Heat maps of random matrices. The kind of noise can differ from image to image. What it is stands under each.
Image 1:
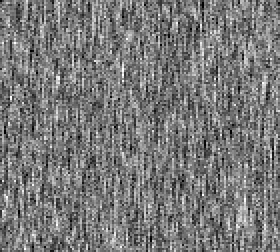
streaked along the columns
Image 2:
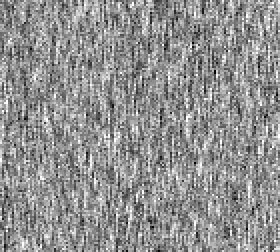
streaked along the columns
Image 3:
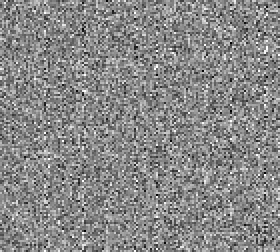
columns of uneven size
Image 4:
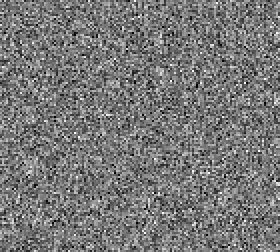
low rank plus noise
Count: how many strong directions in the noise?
three or four
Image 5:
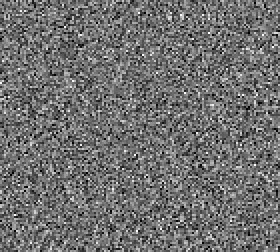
low rank plus noise
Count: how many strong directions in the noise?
three or four
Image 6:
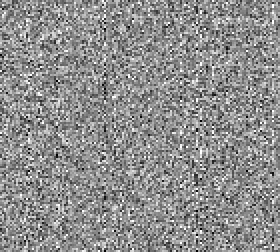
columns of uneven size
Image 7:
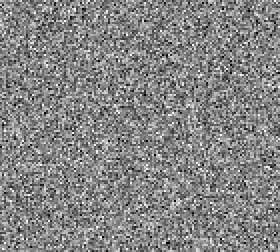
independent entries
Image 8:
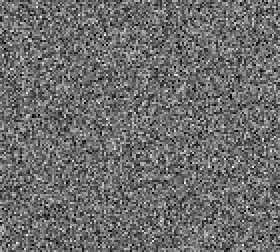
independent entries
